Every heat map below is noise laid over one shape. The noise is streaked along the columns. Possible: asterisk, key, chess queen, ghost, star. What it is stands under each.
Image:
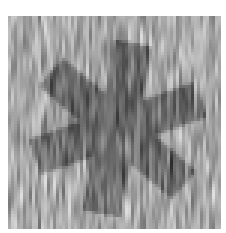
asterisk
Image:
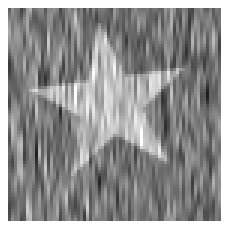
star
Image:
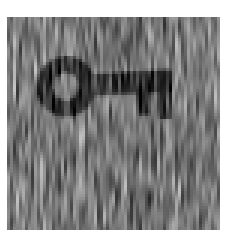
key
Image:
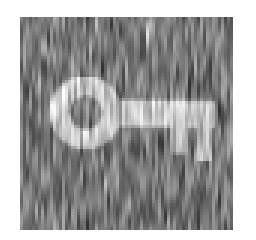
key
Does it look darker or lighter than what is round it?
lighter
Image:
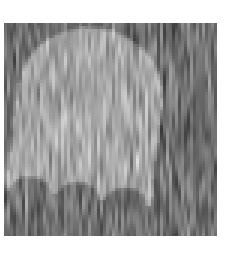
ghost
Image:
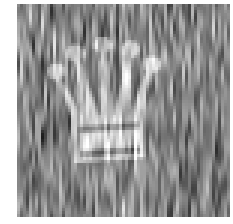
chess queen
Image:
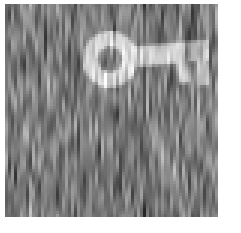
key
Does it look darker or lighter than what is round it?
lighter
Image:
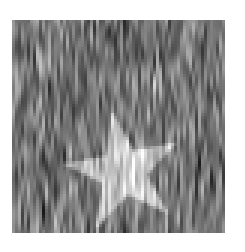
star
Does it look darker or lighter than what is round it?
lighter
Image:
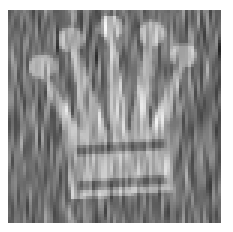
chess queen
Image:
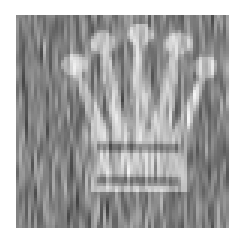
chess queen
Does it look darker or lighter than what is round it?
lighter
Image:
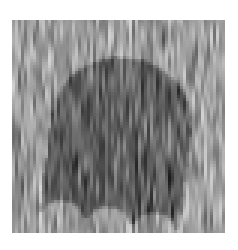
ghost
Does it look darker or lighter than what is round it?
darker
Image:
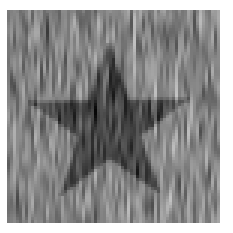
star
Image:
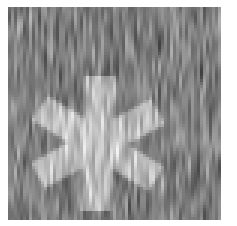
asterisk
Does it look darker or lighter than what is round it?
lighter
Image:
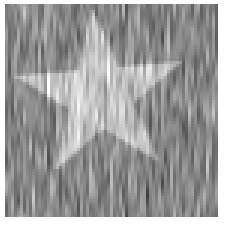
star
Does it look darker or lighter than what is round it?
lighter
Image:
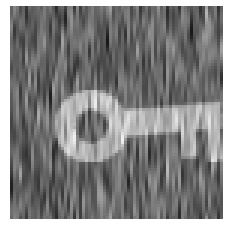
key
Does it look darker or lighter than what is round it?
lighter
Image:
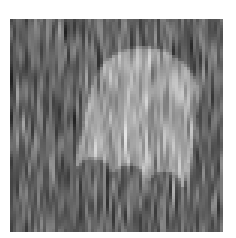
ghost
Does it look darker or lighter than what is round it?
lighter
